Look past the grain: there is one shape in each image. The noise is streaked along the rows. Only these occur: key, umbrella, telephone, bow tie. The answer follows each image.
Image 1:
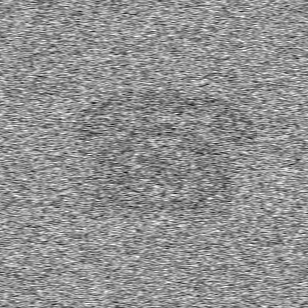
telephone
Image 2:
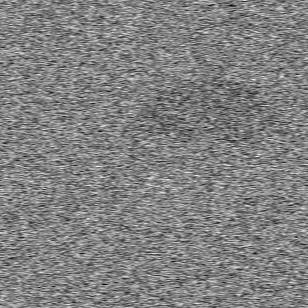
umbrella
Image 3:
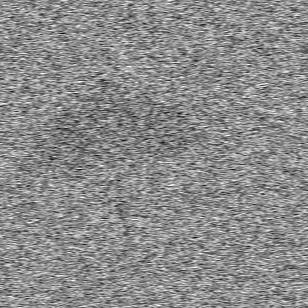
umbrella
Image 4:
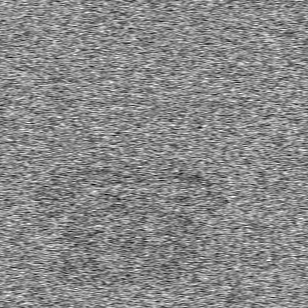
telephone
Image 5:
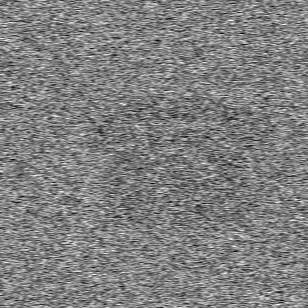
telephone
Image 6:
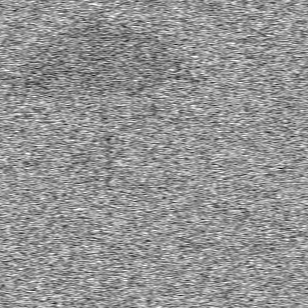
umbrella
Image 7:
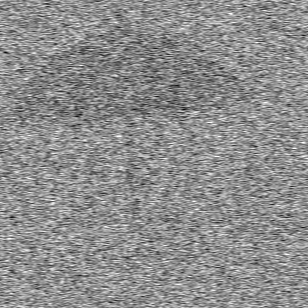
umbrella
